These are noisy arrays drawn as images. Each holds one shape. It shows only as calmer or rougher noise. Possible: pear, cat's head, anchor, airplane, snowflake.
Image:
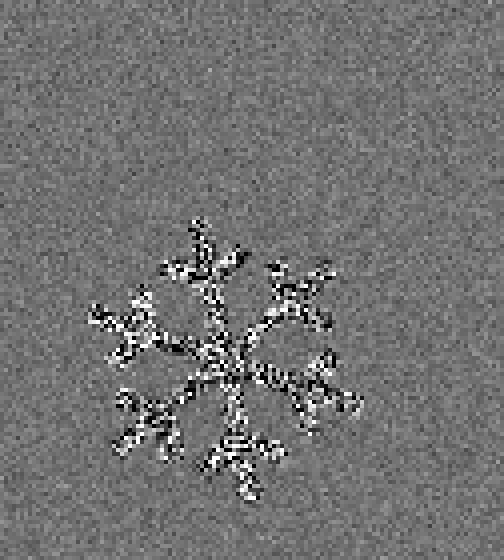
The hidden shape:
snowflake
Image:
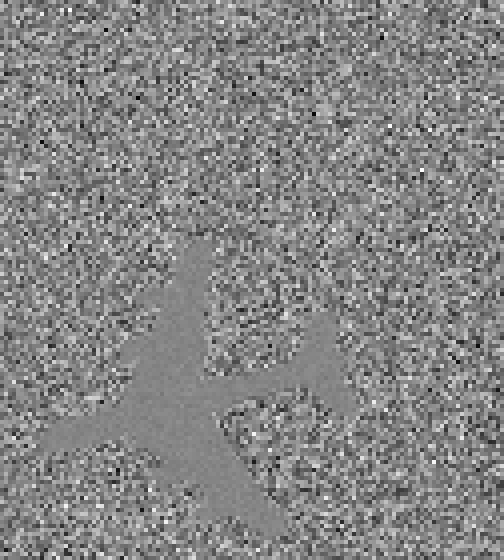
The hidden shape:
airplane
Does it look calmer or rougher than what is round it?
calmer
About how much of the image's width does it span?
two thirds
